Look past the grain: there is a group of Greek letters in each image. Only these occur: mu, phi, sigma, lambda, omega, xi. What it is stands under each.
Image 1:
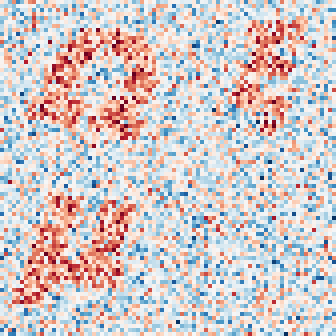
top left: omega; top right: xi; bottom left: mu
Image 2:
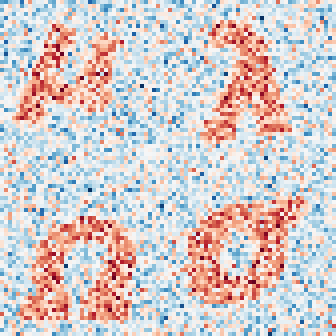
top left: mu; top right: lambda; bottom left: omega; bottom right: sigma
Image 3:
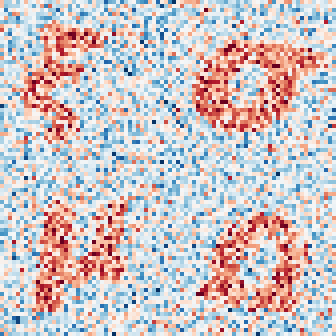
top left: xi; top right: sigma; bottom left: mu; bottom right: omega
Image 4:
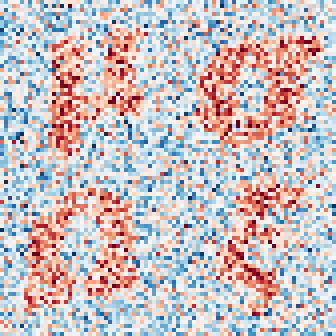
top left: mu; top right: sigma; bottom left: omega; bottom right: xi
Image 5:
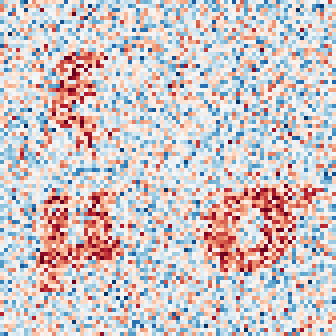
top left: xi; bottom left: mu; bottom right: sigma
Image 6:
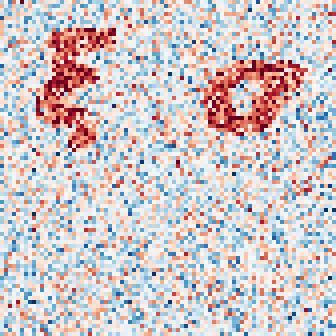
top left: xi; top right: sigma
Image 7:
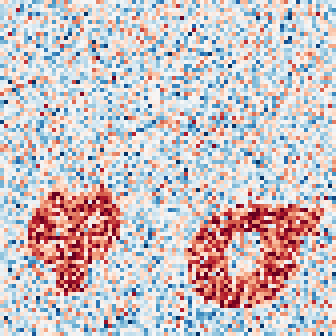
bottom left: phi; bottom right: sigma
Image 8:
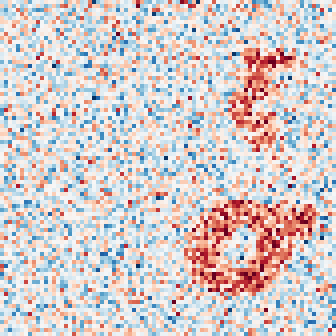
top right: xi; bottom right: sigma
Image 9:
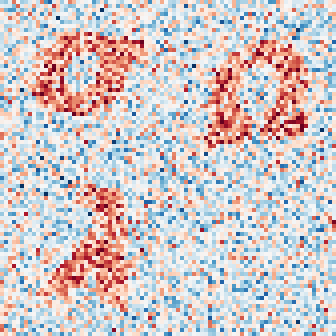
top left: sigma; top right: omega; bottom left: lambda
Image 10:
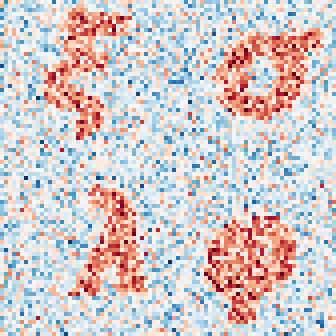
top left: xi; top right: sigma; bottom left: lambda; bottom right: phi
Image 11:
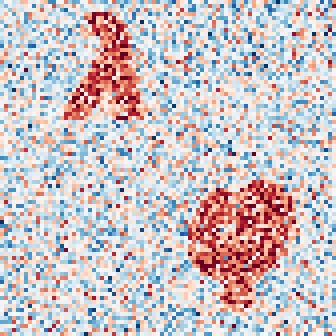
top left: lambda; bottom right: phi
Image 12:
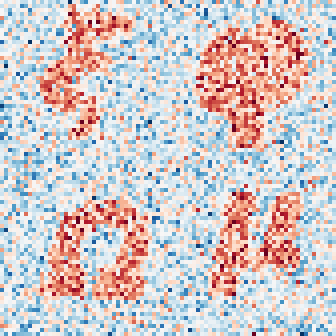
top left: xi; top right: phi; bottom left: omega; bottom right: mu
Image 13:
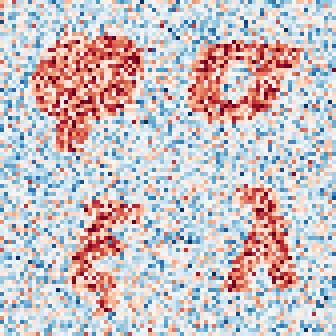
top left: phi; top right: sigma; bottom left: xi; bottom right: lambda
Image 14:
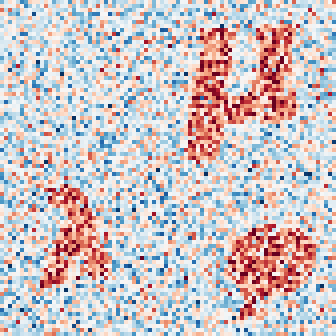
top right: mu; bottom left: lambda; bottom right: phi
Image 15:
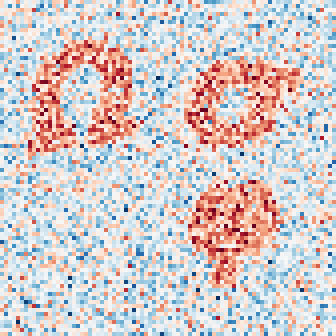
top left: omega; top right: sigma; bottom right: phi
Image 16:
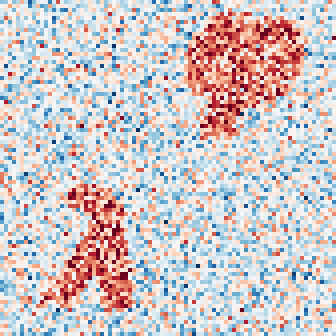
top right: phi; bottom left: lambda
